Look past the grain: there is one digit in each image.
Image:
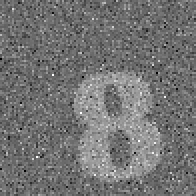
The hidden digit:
8
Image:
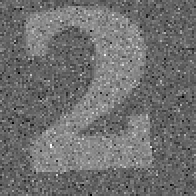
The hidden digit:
2
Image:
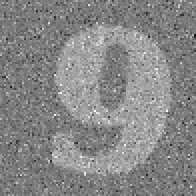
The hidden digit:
9
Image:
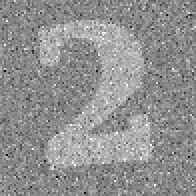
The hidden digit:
2
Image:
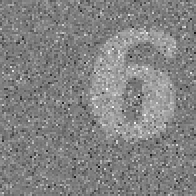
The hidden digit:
6
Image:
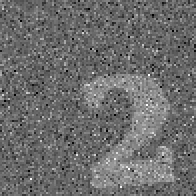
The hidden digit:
2
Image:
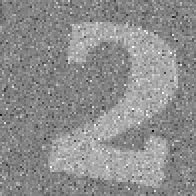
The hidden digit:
2
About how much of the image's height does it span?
nearly all
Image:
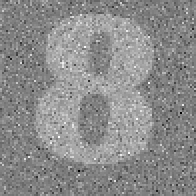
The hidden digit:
8
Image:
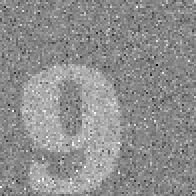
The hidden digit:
9
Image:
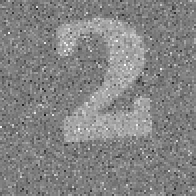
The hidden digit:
2
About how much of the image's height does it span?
two thirds
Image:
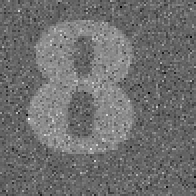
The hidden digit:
8
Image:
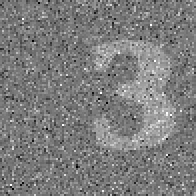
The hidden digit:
3
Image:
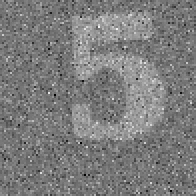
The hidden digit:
5
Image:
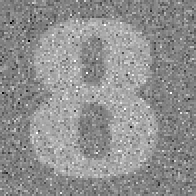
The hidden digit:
8
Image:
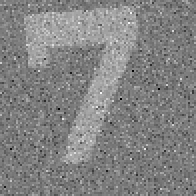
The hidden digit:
7
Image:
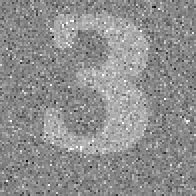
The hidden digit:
3
